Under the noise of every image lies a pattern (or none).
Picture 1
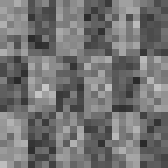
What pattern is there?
a checkerboard
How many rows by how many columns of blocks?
3 by 6
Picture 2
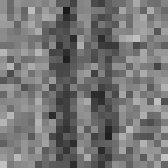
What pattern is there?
bands of columns
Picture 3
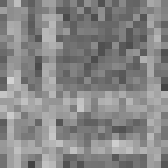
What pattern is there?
bands of rows crossing bands of columns
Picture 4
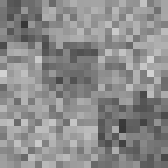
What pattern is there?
blocks along the diagonal
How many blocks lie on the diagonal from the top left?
3
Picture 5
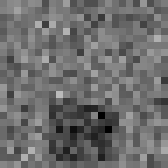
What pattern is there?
one block
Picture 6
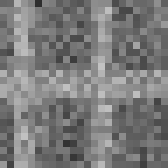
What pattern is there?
bands of rows crossing bands of columns
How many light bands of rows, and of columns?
1 and 2
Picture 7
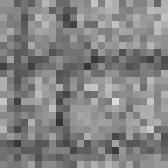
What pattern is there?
bands of rows crossing bands of columns
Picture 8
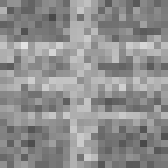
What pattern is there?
bands of rows crossing bands of columns
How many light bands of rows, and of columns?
3 and 1
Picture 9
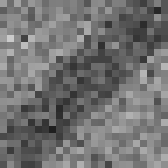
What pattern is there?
a diagonal band
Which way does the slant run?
bottom left to top right
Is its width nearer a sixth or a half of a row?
a half
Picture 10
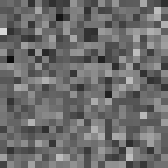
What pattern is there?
only noise
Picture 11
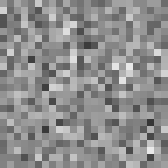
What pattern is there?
only noise
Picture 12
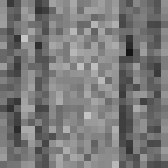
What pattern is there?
bands of columns
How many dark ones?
4
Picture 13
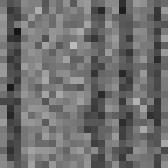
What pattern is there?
bands of columns
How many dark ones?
4
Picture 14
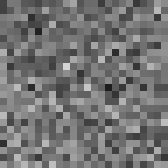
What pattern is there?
only noise
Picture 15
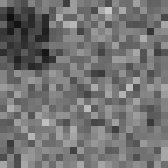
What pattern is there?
one block
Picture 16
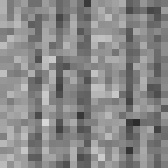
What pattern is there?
bands of columns
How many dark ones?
5
